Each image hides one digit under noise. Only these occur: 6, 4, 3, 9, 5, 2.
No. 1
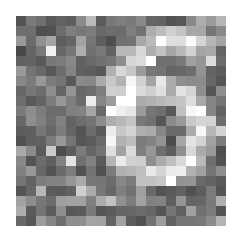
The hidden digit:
6
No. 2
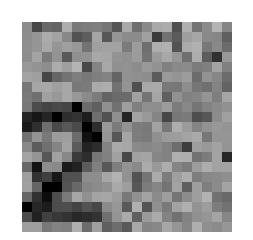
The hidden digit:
2
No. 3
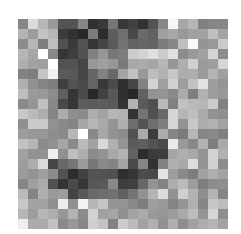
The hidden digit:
5
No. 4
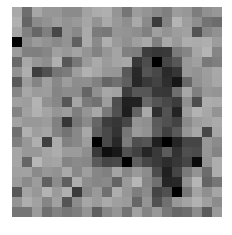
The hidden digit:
4
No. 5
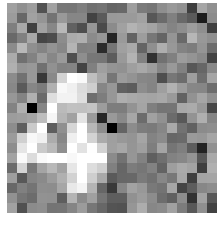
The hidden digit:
4
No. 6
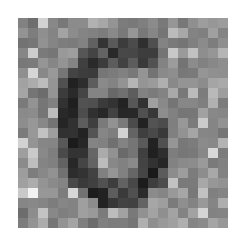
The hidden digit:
6
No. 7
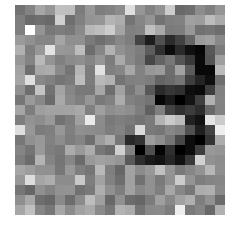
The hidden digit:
3
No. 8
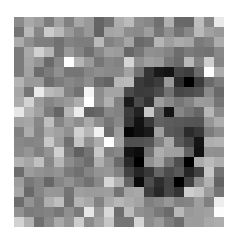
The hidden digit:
6
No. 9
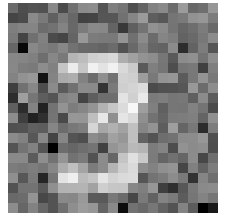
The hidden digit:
3
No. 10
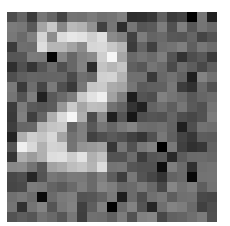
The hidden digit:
2
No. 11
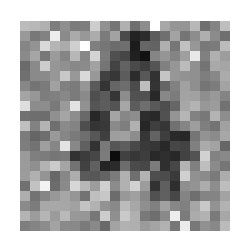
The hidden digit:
4
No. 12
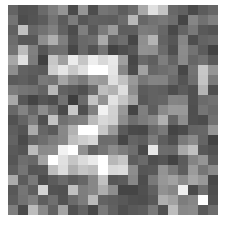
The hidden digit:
2
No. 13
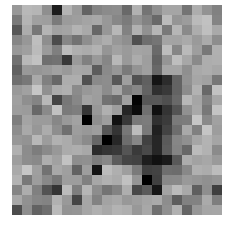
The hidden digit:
4
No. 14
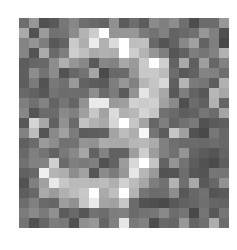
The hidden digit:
3
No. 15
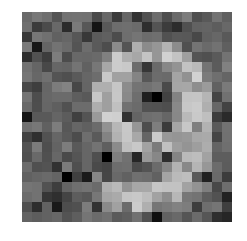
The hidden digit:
9
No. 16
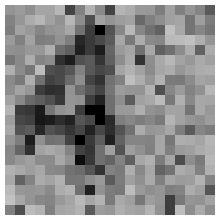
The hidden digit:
4
